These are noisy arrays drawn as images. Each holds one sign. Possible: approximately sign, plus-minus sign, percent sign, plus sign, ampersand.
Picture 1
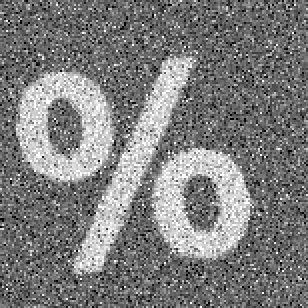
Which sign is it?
percent sign
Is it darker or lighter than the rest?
lighter
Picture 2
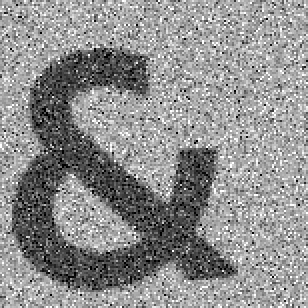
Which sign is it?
ampersand
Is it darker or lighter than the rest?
darker
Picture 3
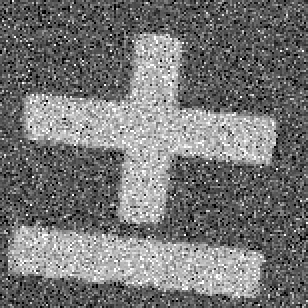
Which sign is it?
plus-minus sign
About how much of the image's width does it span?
nearly all
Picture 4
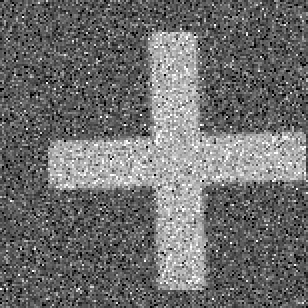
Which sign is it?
plus sign
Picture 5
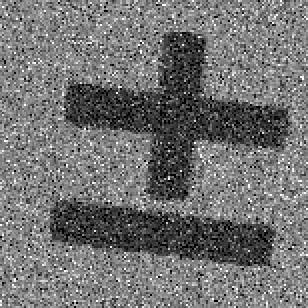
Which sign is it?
plus-minus sign
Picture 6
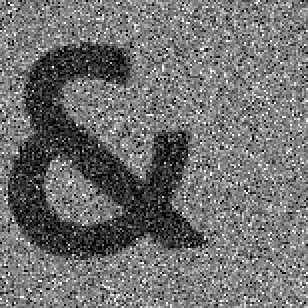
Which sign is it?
ampersand
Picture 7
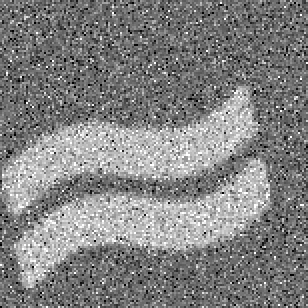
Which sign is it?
approximately sign
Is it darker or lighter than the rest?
lighter
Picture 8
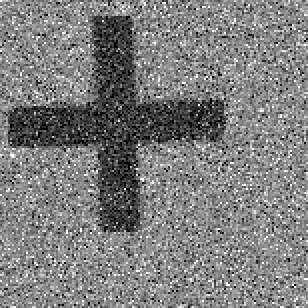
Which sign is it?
plus sign
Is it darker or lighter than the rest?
darker
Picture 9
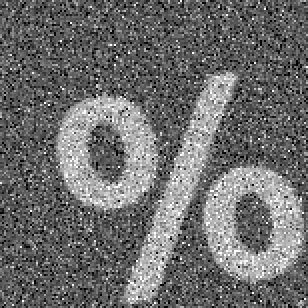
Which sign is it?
percent sign
